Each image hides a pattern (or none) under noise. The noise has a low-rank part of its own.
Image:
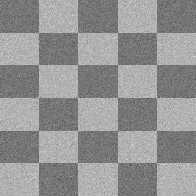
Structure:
a checkerboard
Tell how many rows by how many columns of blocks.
6 by 5
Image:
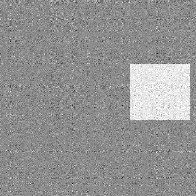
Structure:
one block
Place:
middle right
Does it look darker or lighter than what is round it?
lighter
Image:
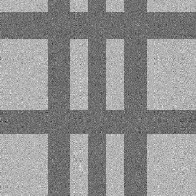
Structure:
bands of rows crossing bands of columns
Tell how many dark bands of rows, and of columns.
2 and 3
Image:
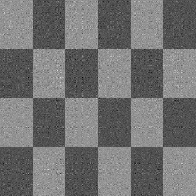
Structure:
a checkerboard
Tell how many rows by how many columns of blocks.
4 by 6
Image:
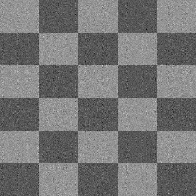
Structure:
a checkerboard
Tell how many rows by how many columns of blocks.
6 by 5
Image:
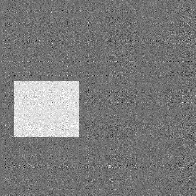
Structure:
one block
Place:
middle left
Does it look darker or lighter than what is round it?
lighter
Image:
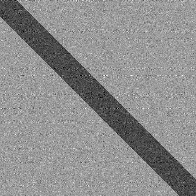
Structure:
a diagonal band
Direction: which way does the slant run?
top left to bottom right
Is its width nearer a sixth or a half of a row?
a sixth
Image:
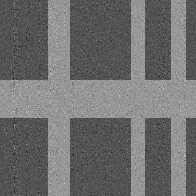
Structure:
bands of rows crossing bands of columns
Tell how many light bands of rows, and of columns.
1 and 3
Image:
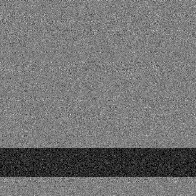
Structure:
one band of rows
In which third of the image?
bottom
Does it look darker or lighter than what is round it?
darker
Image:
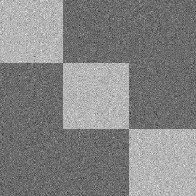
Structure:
blocks along the diagonal
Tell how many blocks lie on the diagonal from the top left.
3
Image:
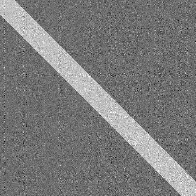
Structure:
a diagonal band
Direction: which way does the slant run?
top left to bottom right
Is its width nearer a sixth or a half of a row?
a sixth
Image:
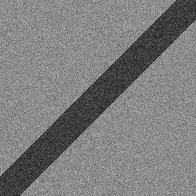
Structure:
a diagonal band
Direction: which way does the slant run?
bottom left to top right
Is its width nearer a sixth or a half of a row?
a sixth
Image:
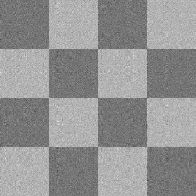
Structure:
a checkerboard
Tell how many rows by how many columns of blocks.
4 by 4
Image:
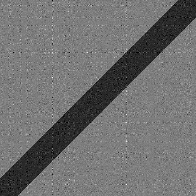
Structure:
a diagonal band
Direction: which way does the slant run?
bottom left to top right
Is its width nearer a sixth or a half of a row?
a sixth
